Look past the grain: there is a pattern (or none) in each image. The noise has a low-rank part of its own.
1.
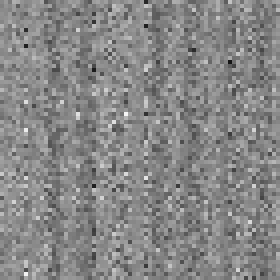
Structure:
bands of columns
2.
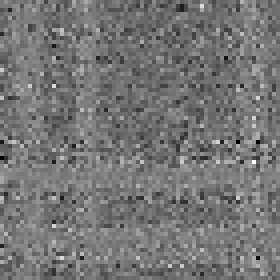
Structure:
bands of rows crossing bands of columns
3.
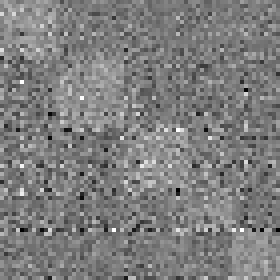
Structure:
blocks along the diagonal
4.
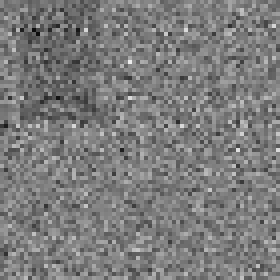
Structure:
one block
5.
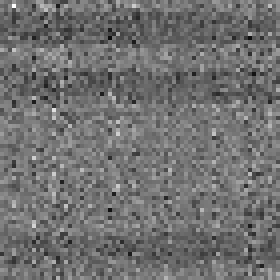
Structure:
bands of rows
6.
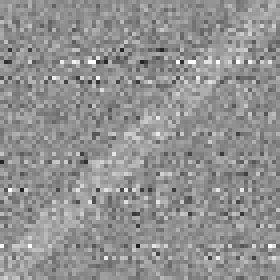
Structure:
a diagonal band
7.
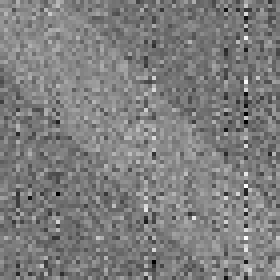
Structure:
a diagonal band
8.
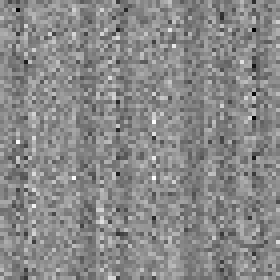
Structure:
bands of columns
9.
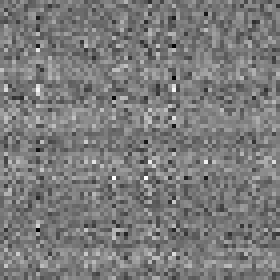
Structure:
bands of rows
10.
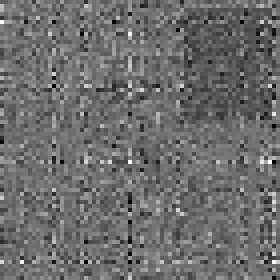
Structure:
one block
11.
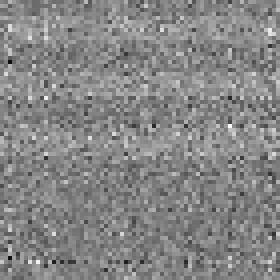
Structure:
bands of rows
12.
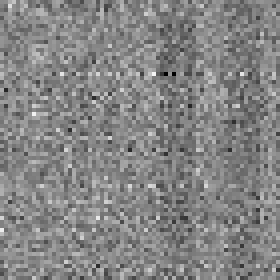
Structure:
bands of columns
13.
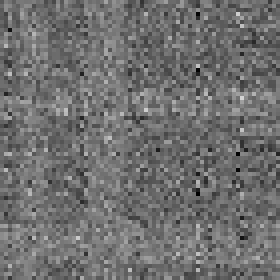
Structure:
bands of rows crossing bands of columns
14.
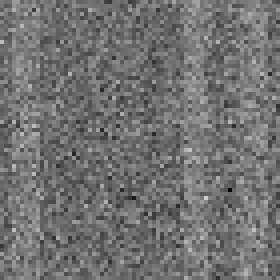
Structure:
bands of columns
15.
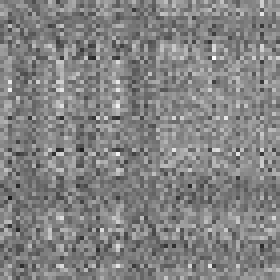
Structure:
bands of rows crossing bands of columns
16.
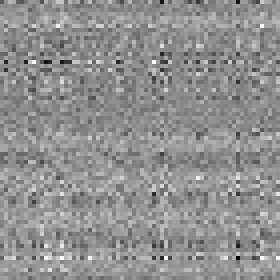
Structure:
bands of rows
